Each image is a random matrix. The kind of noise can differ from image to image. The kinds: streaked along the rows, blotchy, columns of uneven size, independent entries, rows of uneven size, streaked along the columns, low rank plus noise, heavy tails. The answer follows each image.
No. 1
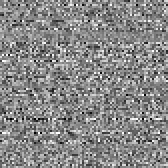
rows of uneven size
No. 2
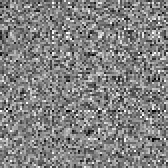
low rank plus noise
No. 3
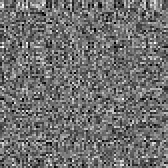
low rank plus noise
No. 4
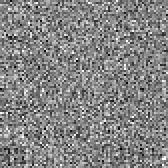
low rank plus noise
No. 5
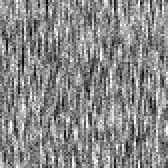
streaked along the columns
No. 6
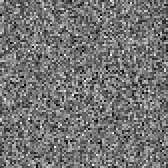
independent entries
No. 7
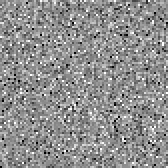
heavy tails
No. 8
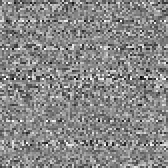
rows of uneven size
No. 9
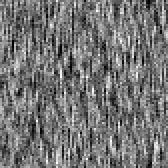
streaked along the columns
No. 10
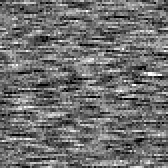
streaked along the rows
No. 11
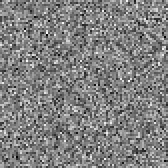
independent entries
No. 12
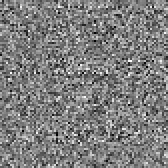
low rank plus noise
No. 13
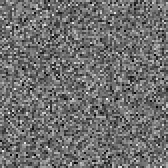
independent entries
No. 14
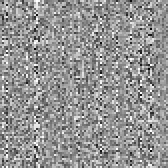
columns of uneven size
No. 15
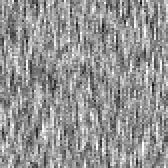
streaked along the columns
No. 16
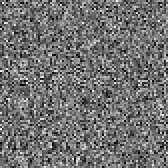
low rank plus noise
